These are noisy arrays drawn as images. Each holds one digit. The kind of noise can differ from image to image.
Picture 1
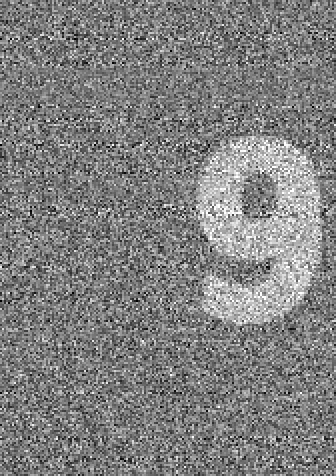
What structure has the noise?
rows of uneven size
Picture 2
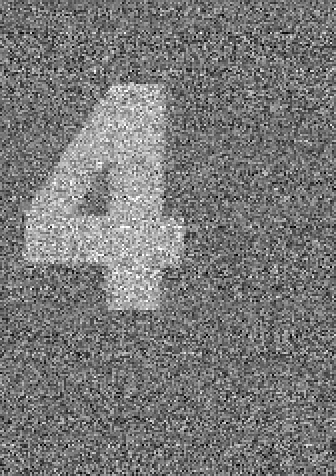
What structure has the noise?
rows of uneven size
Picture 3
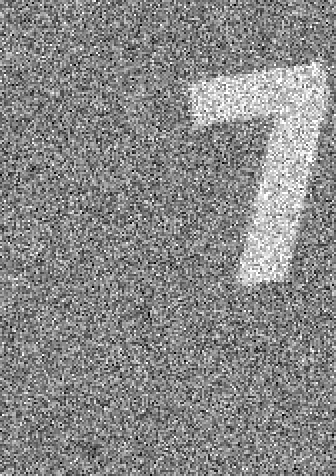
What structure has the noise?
independent entries
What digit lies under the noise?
7
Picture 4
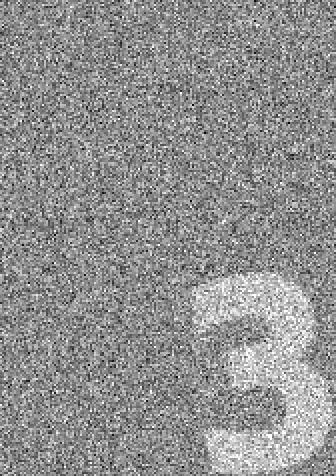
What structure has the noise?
low rank plus noise
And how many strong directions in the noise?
five to eight
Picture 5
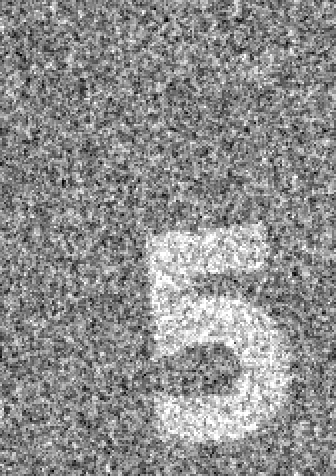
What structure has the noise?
blotchy
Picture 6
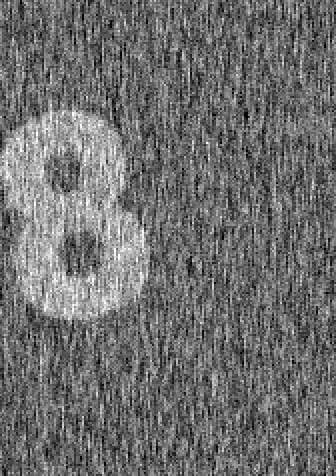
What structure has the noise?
streaked along the columns
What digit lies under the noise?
8
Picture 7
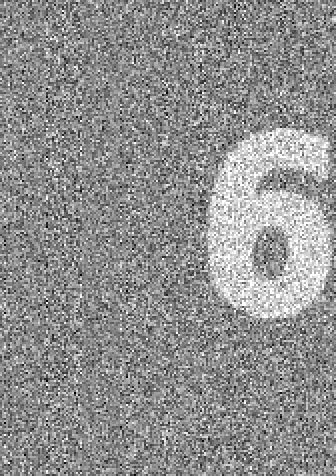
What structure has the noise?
columns of uneven size
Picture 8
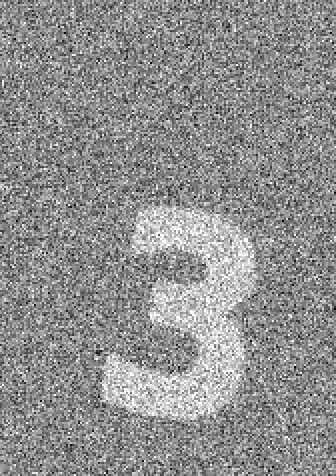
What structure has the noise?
independent entries
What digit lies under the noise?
3
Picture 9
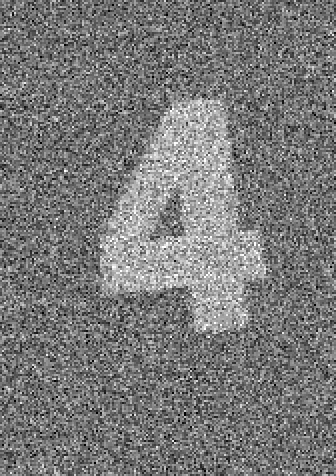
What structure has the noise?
low rank plus noise
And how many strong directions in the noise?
five to eight
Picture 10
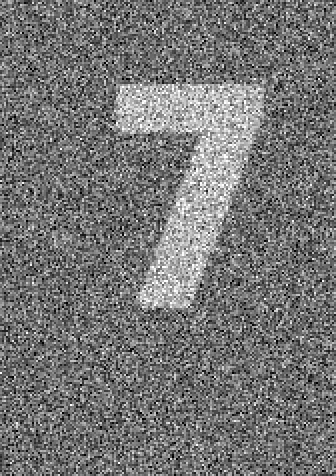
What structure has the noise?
low rank plus noise
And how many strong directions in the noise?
one
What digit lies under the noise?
7
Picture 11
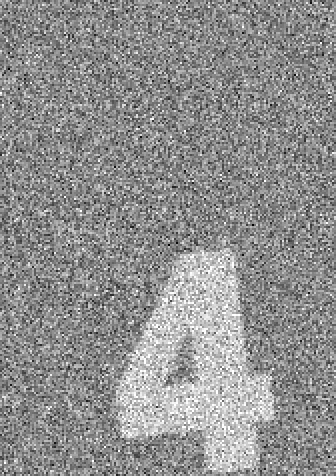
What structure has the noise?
low rank plus noise
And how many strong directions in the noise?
three or four
